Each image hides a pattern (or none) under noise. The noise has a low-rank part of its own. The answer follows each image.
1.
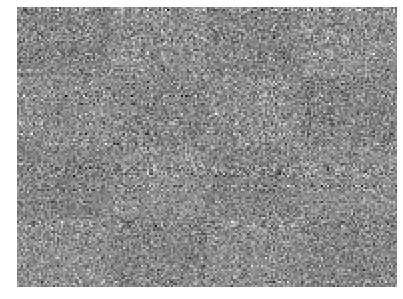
a checkerboard
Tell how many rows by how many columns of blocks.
4 by 4
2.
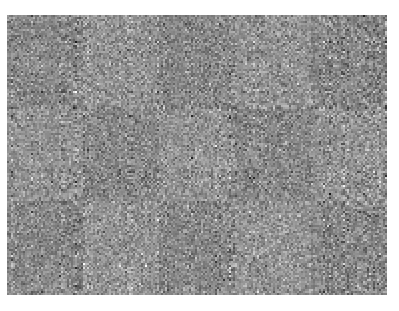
a checkerboard
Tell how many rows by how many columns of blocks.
3 by 5
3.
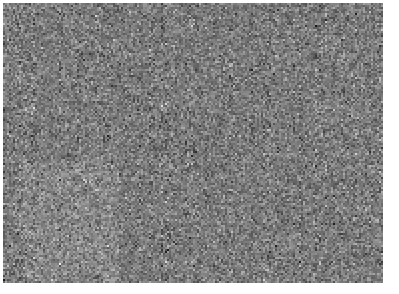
one block
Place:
bottom left
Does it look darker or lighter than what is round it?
lighter
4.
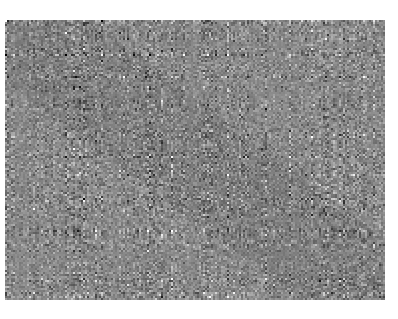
a diagonal band
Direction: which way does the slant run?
top left to bottom right
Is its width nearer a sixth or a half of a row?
a half
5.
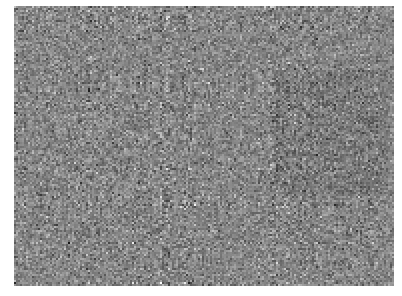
one block
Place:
middle right
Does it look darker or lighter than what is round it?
darker
